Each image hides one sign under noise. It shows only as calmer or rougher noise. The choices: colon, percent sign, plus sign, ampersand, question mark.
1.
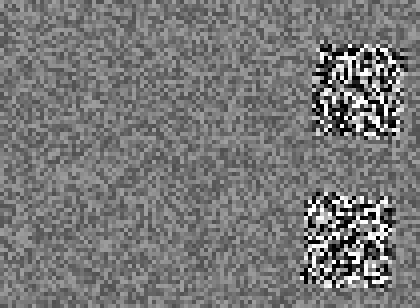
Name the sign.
colon
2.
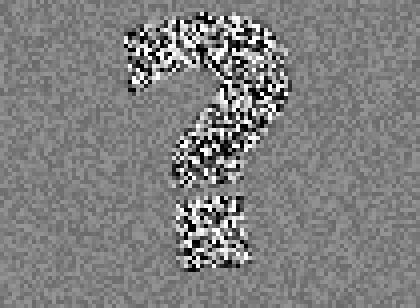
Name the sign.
question mark
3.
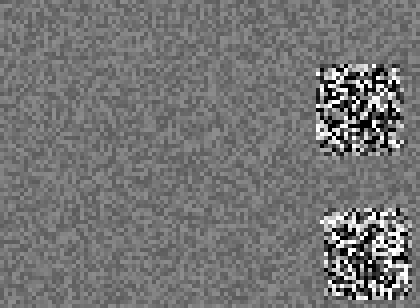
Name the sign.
colon
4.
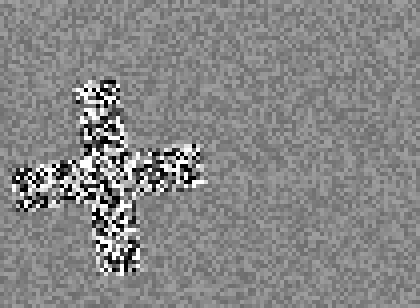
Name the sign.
plus sign
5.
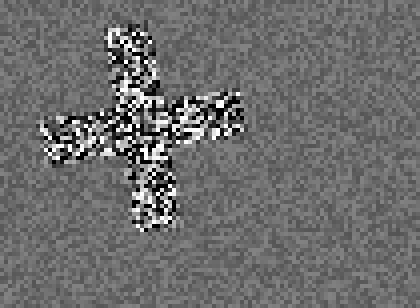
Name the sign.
plus sign
